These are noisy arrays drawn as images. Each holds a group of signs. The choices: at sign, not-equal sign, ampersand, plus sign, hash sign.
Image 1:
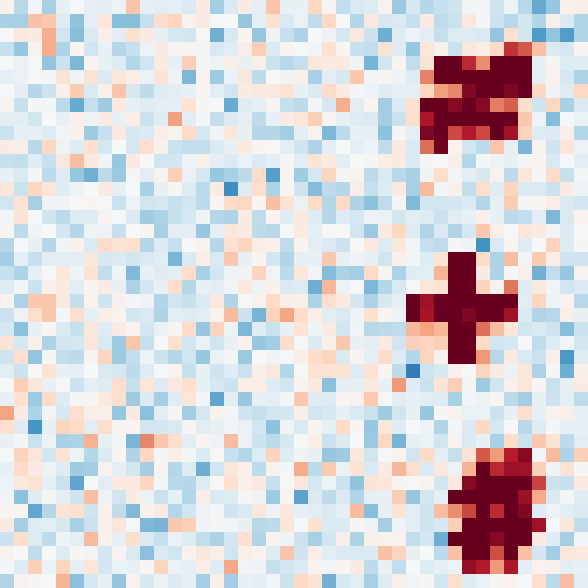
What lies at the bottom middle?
nothing
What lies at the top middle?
nothing
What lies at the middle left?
nothing
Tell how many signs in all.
3
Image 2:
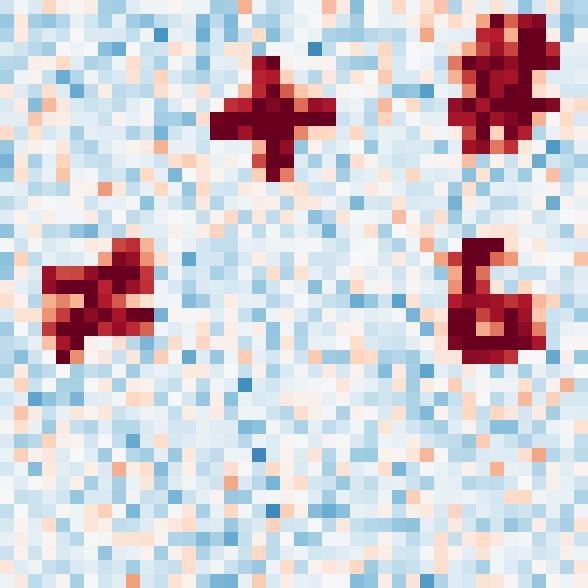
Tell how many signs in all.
4
